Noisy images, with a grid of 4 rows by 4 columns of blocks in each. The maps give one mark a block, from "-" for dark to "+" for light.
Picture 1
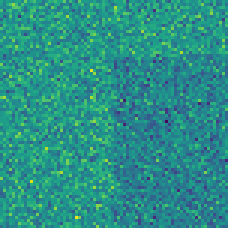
++++
++--
++--
++--
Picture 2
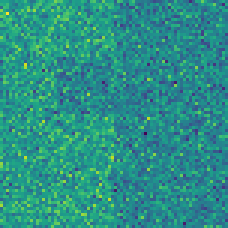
++--
+---
++--
++--
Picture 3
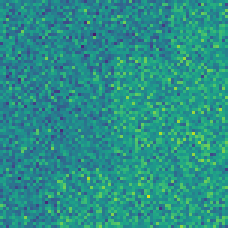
---+
--++
--++
-+++
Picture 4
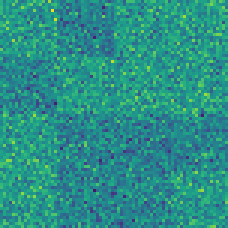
+-++
-+++
+---
+--+
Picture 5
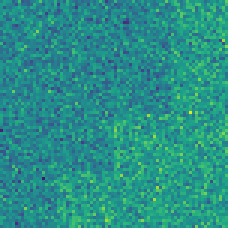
---+
---+
--++
-+++
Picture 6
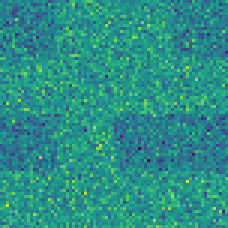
-++-
++++
-+--
++++
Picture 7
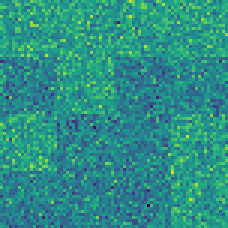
++++
-+--
+--+
---+
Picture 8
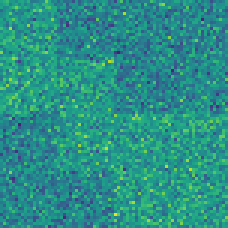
+---
++--
-+++
--++
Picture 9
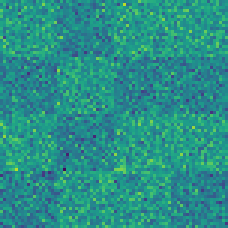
+-++
-+--
+-++
-++-
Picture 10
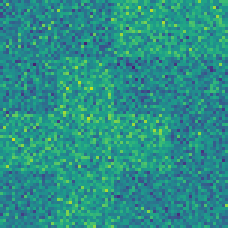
--++
-+--
+++-
-+--
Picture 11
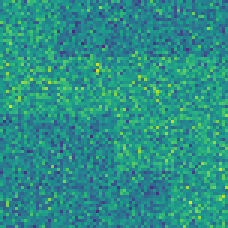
+---
++++
--++
---+
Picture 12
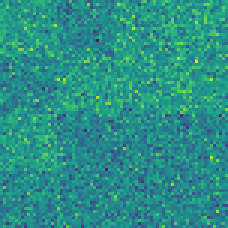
+-++
-+++
+---
----
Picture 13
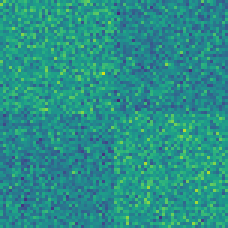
++--
++--
--++
--++
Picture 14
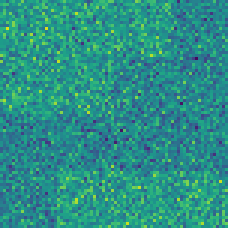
+++-
++--
----
-+++
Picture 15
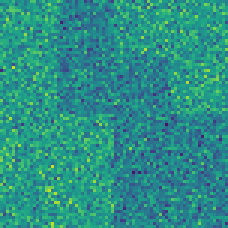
+-++
+--+
++--
++--
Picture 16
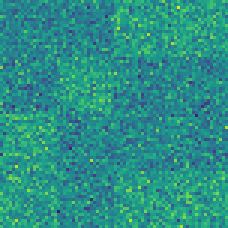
--++
-+--
+---
+-++
